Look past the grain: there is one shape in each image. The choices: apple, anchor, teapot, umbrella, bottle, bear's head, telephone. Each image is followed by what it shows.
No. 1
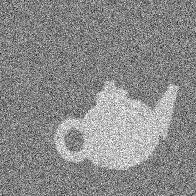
teapot
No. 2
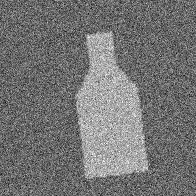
bottle
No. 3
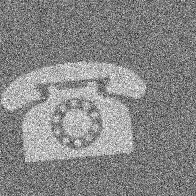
telephone
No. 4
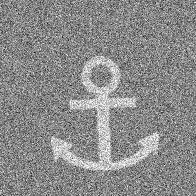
anchor
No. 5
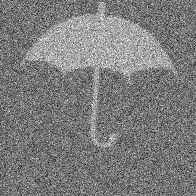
umbrella
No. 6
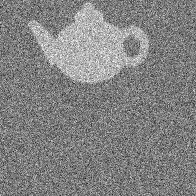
teapot
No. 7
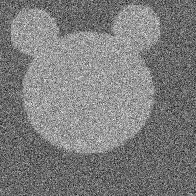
bear's head
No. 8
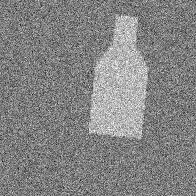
bottle
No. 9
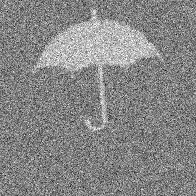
umbrella
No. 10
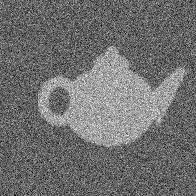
teapot
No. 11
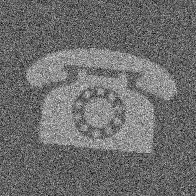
telephone
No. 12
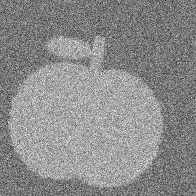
apple
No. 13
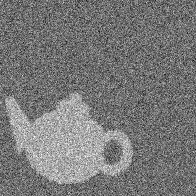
teapot
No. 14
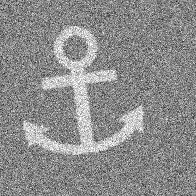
anchor
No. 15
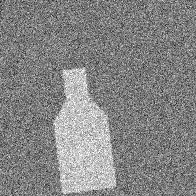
bottle
